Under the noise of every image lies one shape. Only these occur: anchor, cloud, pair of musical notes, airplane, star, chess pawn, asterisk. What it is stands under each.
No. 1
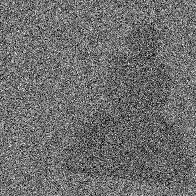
chess pawn
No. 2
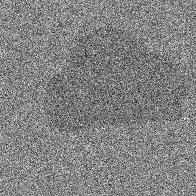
cloud
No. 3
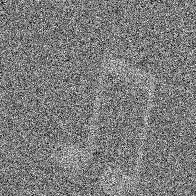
pair of musical notes
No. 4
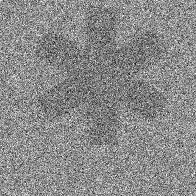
asterisk
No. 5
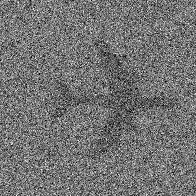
airplane
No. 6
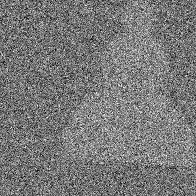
chess pawn
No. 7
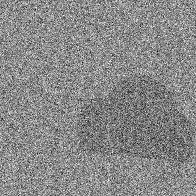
cloud
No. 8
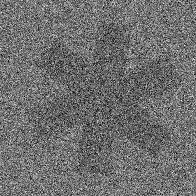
asterisk
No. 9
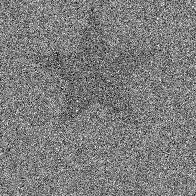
star
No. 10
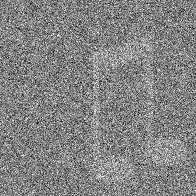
pair of musical notes
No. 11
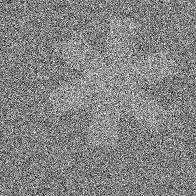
asterisk
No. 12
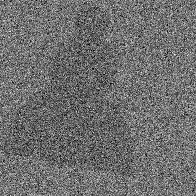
chess pawn
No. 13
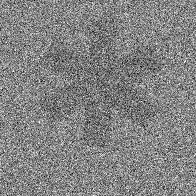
asterisk
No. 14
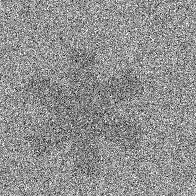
asterisk
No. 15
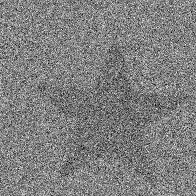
star
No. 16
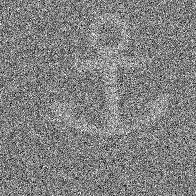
anchor
